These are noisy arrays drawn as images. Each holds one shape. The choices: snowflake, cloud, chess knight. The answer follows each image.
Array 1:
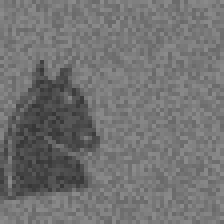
chess knight
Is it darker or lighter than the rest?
darker
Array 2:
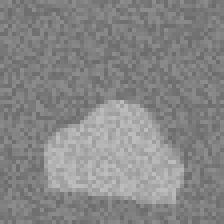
cloud
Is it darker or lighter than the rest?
lighter
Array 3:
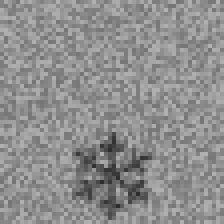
snowflake
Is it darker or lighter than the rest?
darker
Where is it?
bottom middle
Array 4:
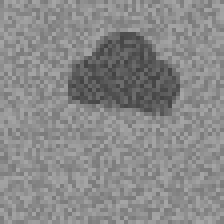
cloud
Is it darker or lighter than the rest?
darker
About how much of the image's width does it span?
half
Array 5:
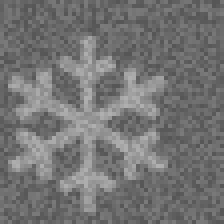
snowflake
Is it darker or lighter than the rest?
lighter
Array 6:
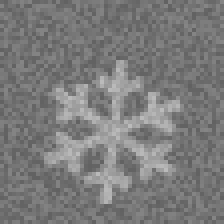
snowflake
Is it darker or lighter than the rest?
lighter
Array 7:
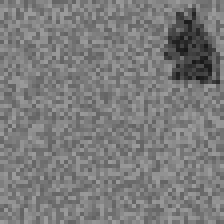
chess knight
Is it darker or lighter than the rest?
darker
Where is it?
top right
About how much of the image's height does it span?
a third
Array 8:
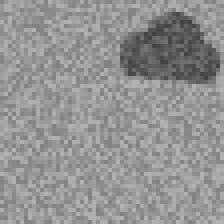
cloud
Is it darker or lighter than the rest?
darker
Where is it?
top right
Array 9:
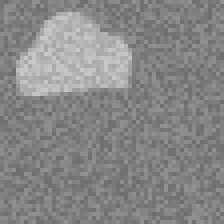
cloud
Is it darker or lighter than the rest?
lighter
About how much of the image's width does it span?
half
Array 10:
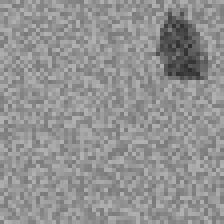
chess knight
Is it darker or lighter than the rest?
darker
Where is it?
top right
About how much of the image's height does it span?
a third
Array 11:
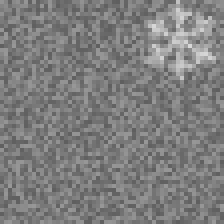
snowflake
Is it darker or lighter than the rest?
lighter
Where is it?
top right
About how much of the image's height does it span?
a third
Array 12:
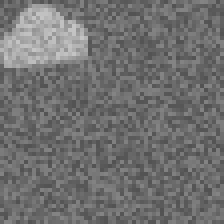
cloud
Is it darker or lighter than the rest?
lighter
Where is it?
top left
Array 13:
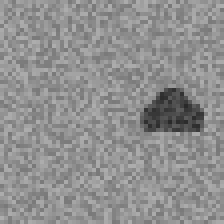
cloud
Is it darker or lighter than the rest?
darker
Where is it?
middle right
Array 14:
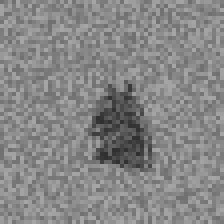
chess knight
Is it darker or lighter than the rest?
darker
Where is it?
centre
